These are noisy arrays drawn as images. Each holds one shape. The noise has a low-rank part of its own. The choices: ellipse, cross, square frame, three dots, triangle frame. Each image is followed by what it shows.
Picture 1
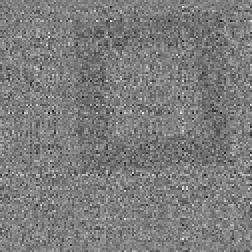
square frame
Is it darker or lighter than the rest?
darker
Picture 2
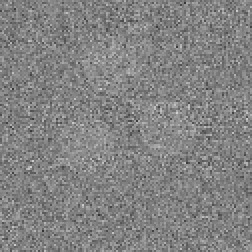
three dots
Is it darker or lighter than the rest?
lighter
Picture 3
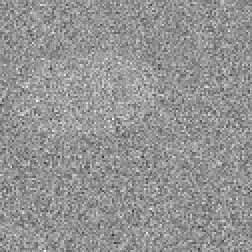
ellipse
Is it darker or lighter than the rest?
lighter
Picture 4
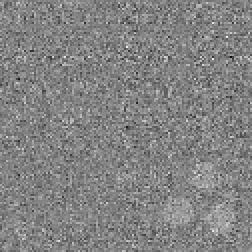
three dots
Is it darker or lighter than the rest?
lighter
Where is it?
bottom right
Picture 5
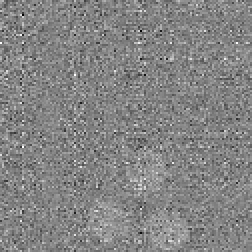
three dots
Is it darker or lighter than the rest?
lighter
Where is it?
bottom middle
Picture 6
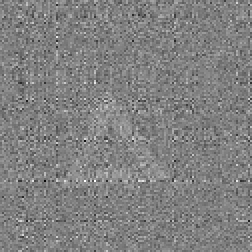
triangle frame
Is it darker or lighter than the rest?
lighter
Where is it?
centre
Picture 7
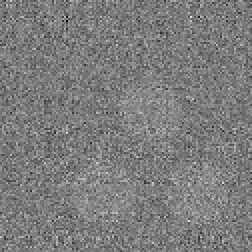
three dots
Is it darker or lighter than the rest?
lighter
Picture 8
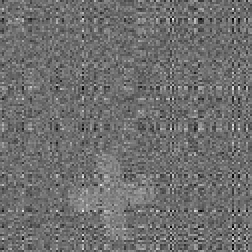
cross
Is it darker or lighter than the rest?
lighter
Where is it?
bottom middle
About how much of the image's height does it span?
a third
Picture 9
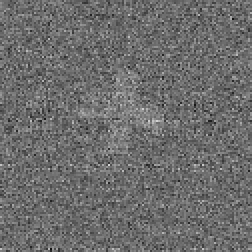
cross
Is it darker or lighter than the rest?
lighter
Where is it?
centre
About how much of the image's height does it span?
a third
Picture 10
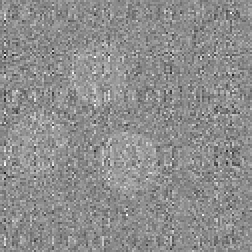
three dots
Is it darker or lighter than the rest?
lighter
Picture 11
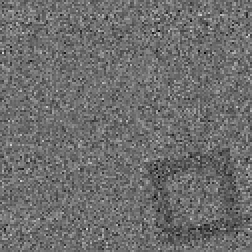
square frame
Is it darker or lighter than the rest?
darker
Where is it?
bottom right
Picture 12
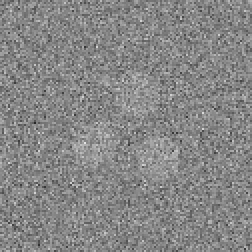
three dots
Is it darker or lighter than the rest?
lighter
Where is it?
centre
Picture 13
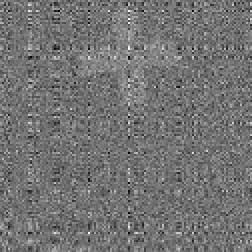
cross
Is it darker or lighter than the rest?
lighter
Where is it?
top middle
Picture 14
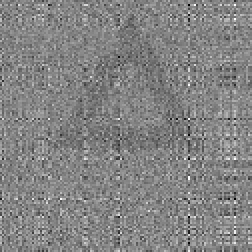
triangle frame
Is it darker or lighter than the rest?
darker
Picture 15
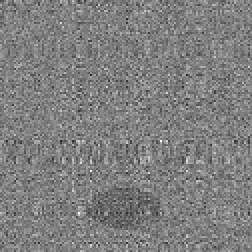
ellipse
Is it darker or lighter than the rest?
darker
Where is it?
bottom middle
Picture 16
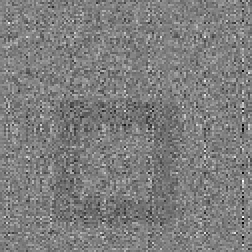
square frame
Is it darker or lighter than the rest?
darker
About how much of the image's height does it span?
half
